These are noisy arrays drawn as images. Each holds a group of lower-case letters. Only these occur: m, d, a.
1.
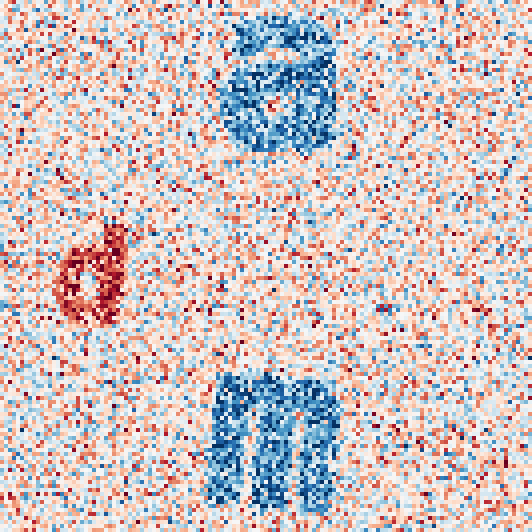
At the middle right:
nothing
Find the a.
top middle
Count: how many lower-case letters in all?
3
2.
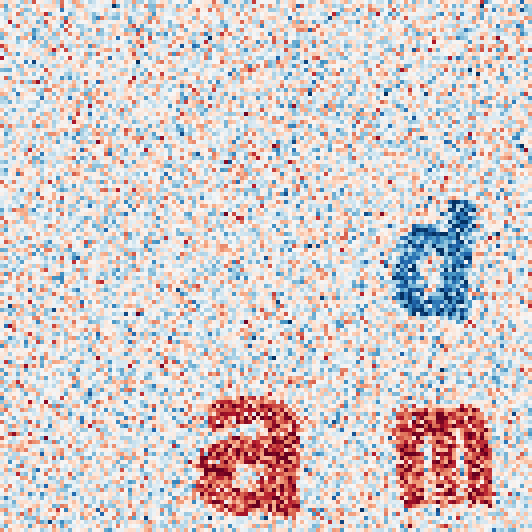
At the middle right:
d
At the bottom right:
m
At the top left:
nothing
